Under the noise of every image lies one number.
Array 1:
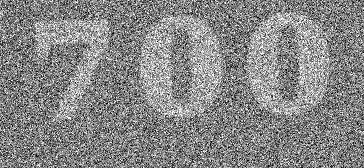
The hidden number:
700
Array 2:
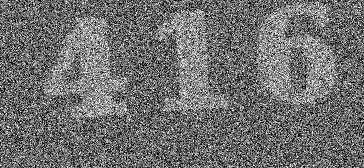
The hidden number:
416
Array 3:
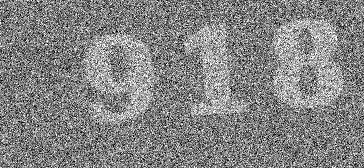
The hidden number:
918
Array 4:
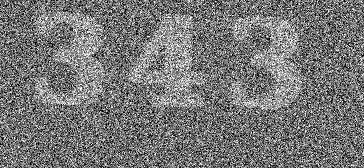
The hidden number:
343
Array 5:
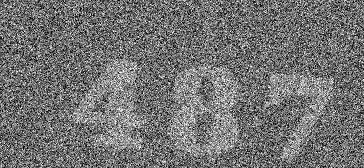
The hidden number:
487
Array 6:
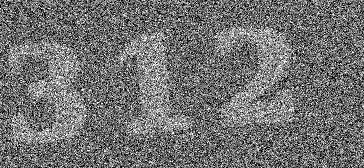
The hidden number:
312
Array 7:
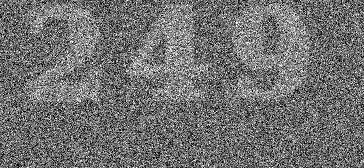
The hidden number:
249
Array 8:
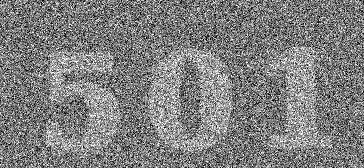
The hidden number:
501
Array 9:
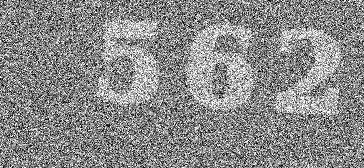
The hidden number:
562
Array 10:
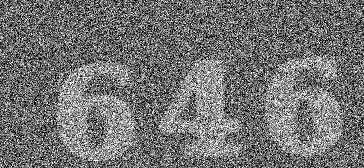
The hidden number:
646
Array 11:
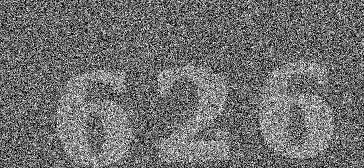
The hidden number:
626
